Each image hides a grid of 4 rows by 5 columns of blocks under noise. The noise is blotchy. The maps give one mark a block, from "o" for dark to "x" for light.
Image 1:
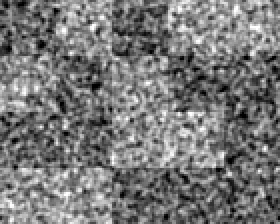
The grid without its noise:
o x o x x
x o x o o
o o x x o
x x o o o
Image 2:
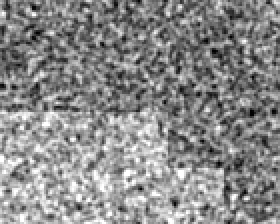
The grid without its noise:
o o o o o
o o o o o
x x x o o
x x x x o
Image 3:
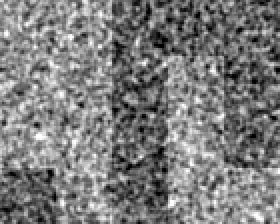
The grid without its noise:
x x o o o
x x o x o
x x o x o
o x o x x
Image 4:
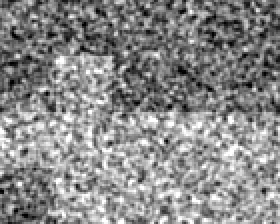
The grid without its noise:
o o o o o
o x o o o
x x x x x
o x x x x
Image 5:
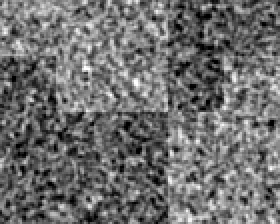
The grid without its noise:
x x x o o
o x x o x
o o o x x
o o o x x
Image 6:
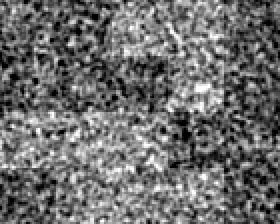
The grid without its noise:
o o x x o
o o o x o
x x x o o
o x x x o
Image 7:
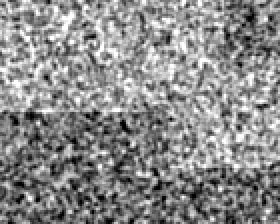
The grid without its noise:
x x x x o
x x x x x
o o o x x
o o o o o
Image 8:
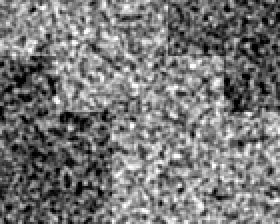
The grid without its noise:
x x x o o
o x x x o
o o x x x
o o x x x
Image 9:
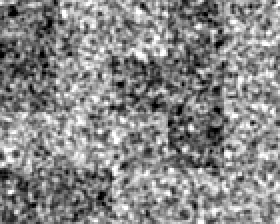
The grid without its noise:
o x x o x
o x o o x
x x x o x
o o x x x
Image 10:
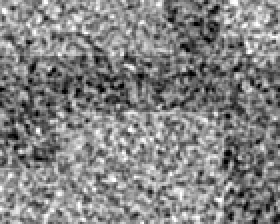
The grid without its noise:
x x x o x
o o o o o
o x x x o
x x x x o
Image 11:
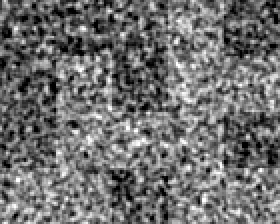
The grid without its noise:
o o o x o
o x o x x
o x x x o
x x o x x
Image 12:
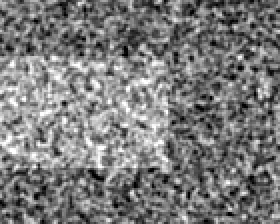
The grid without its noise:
o o o o o
x x x o o
x x x o o
o o o o o
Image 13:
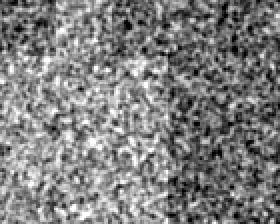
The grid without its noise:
o x o o o
x x x o o
x x x o o
x x x o o
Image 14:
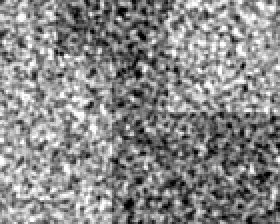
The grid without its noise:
x o o x x
x x o x x
x x o o o
x x o o o
